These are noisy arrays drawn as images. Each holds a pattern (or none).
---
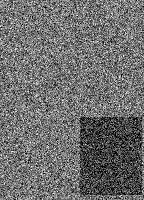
one block
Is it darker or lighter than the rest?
darker
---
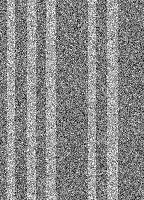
bands of columns
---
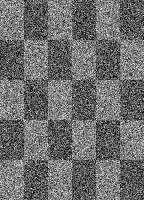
a checkerboard
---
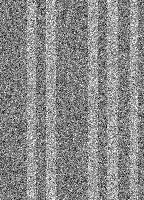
bands of columns
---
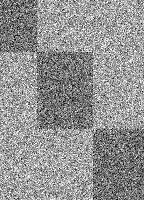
blocks along the diagonal
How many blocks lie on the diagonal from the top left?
3
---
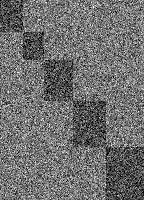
blocks along the diagonal
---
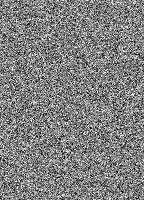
only noise
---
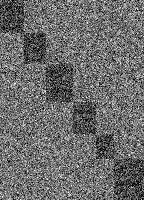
blocks along the diagonal
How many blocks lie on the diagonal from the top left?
6
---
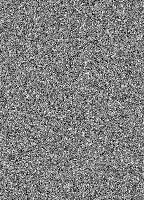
only noise
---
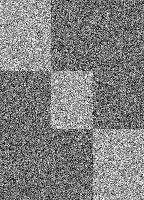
blocks along the diagonal
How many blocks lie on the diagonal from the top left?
3
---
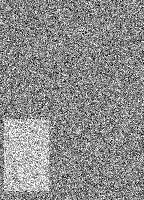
one block
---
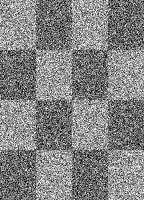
a checkerboard
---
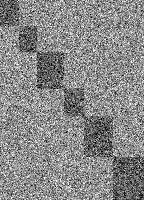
blocks along the diagonal
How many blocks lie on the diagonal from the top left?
6
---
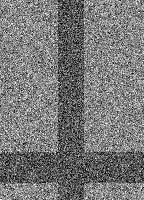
bands of rows crossing bands of columns
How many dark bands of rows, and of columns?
1 and 1
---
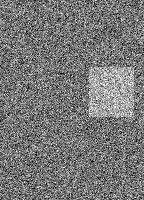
one block
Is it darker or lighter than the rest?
lighter
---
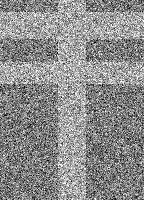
bands of rows crossing bands of columns
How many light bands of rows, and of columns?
2 and 1
